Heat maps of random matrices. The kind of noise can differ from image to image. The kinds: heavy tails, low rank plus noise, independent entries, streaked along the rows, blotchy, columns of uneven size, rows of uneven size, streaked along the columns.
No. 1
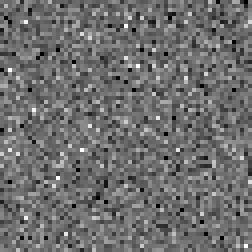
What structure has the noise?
heavy tails
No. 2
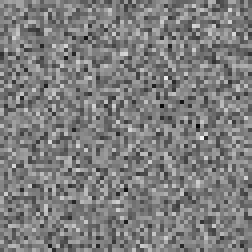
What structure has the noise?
independent entries
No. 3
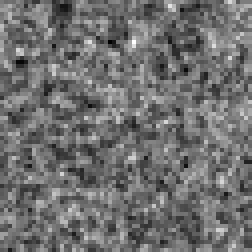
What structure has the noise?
blotchy
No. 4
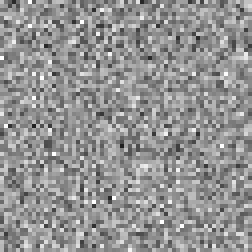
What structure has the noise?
low rank plus noise
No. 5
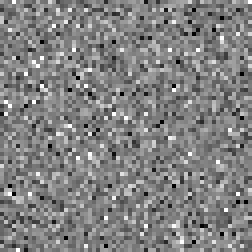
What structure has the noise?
heavy tails
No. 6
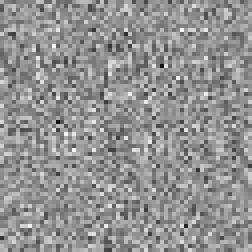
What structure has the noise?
low rank plus noise
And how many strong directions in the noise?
three or four
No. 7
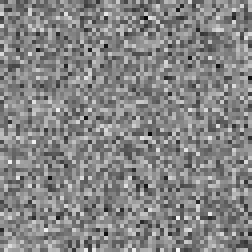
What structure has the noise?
low rank plus noise
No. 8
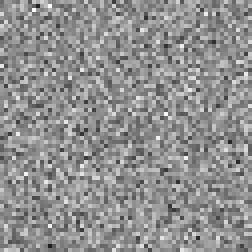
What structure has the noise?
independent entries
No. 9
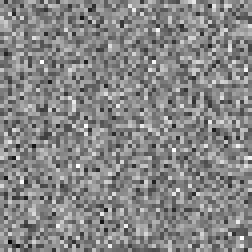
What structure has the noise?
independent entries
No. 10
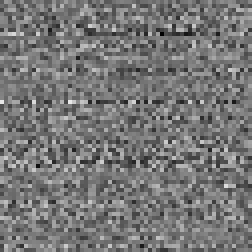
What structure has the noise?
rows of uneven size
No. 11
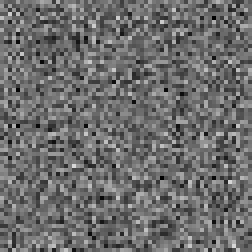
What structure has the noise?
low rank plus noise
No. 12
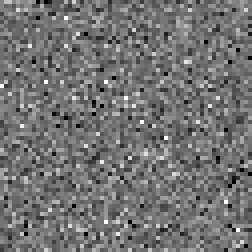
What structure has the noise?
heavy tails
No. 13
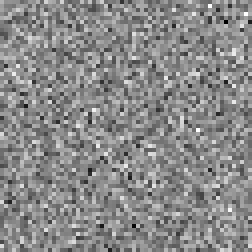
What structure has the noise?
independent entries
